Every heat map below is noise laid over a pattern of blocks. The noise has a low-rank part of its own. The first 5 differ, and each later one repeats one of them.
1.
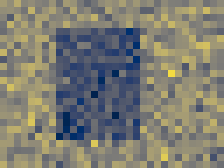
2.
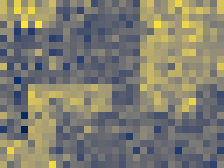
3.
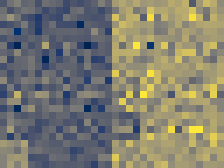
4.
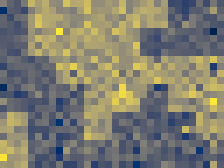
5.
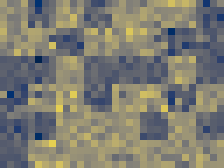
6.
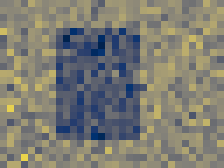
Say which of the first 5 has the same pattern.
1
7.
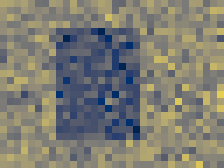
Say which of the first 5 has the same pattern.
1
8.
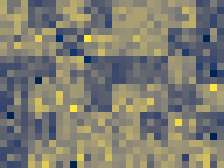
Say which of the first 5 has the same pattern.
5
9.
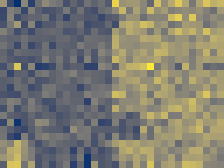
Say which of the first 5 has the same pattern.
3
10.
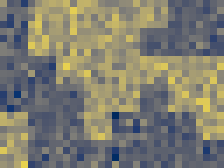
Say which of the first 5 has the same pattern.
4
